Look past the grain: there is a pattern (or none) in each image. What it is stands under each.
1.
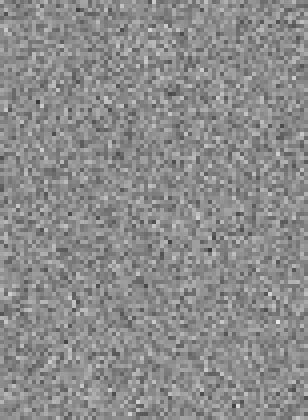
only noise
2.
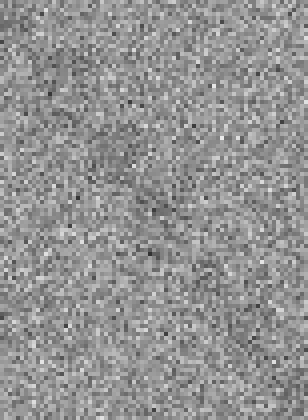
blocks along the diagonal
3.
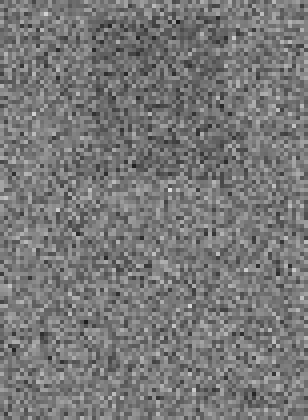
one block
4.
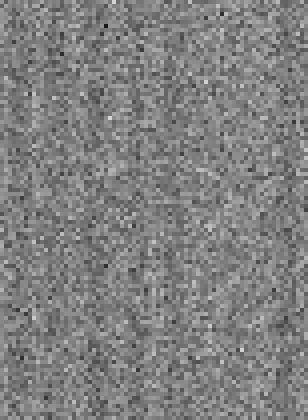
bands of columns
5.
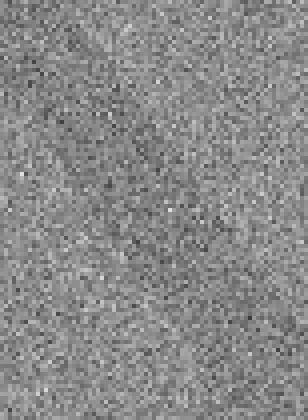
a diagonal band
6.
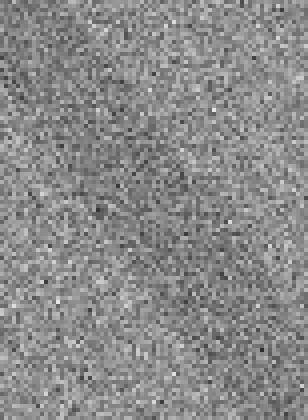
a diagonal band
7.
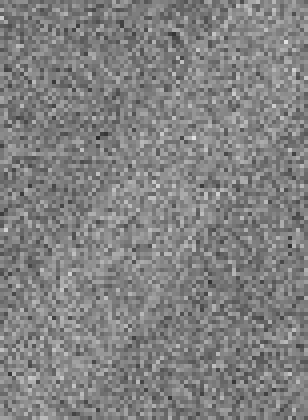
a diagonal band
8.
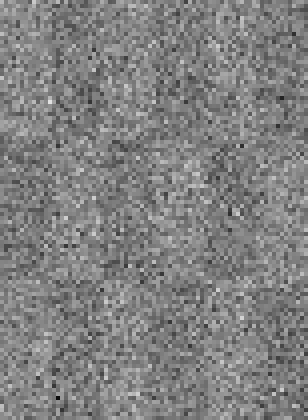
a checkerboard
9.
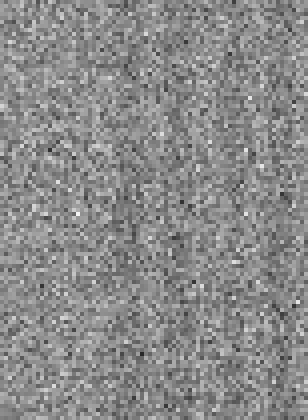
bands of columns
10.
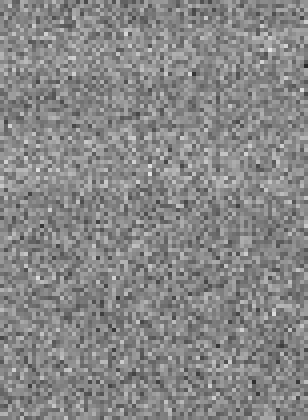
bands of rows
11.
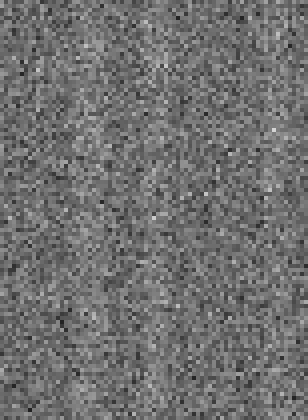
bands of columns
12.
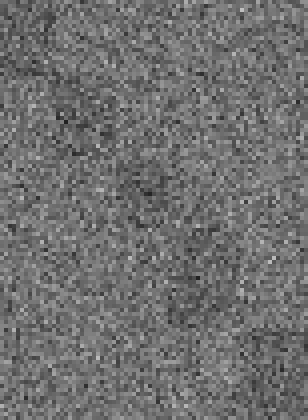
blocks along the diagonal
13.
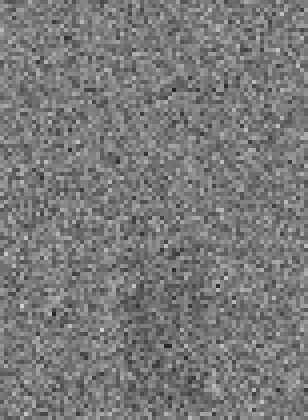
one block
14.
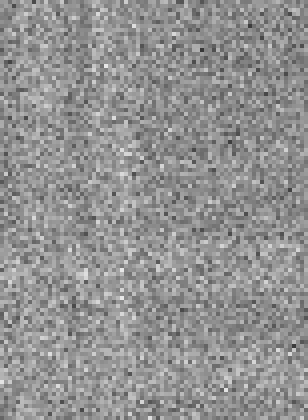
bands of rows crossing bands of columns
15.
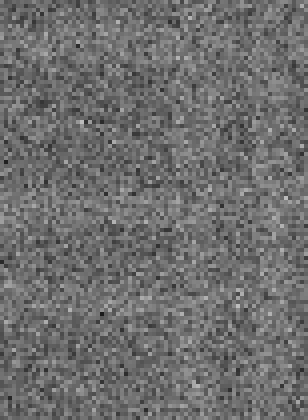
bands of rows crossing bands of columns
